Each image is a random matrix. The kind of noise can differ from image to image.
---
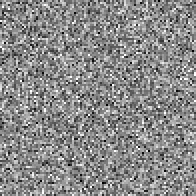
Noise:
independent entries
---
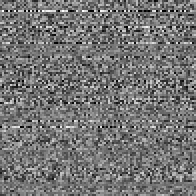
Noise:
rows of uneven size
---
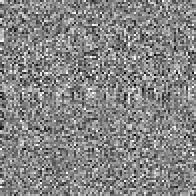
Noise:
low rank plus noise
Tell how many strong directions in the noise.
five to eight
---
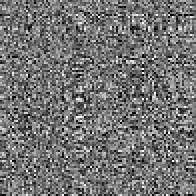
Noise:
low rank plus noise
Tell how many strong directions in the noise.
three or four
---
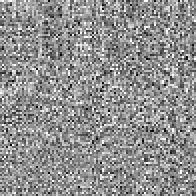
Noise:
low rank plus noise
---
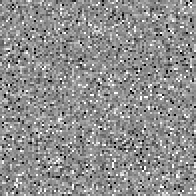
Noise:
heavy tails
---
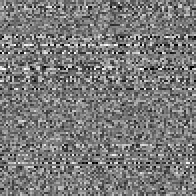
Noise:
rows of uneven size
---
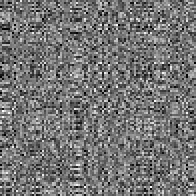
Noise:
low rank plus noise
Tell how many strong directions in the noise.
two
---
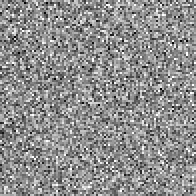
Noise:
independent entries
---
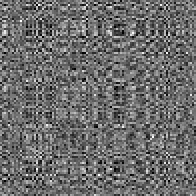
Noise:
low rank plus noise
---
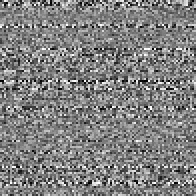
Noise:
rows of uneven size
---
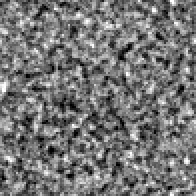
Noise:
blotchy
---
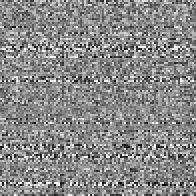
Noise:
rows of uneven size
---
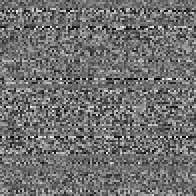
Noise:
rows of uneven size
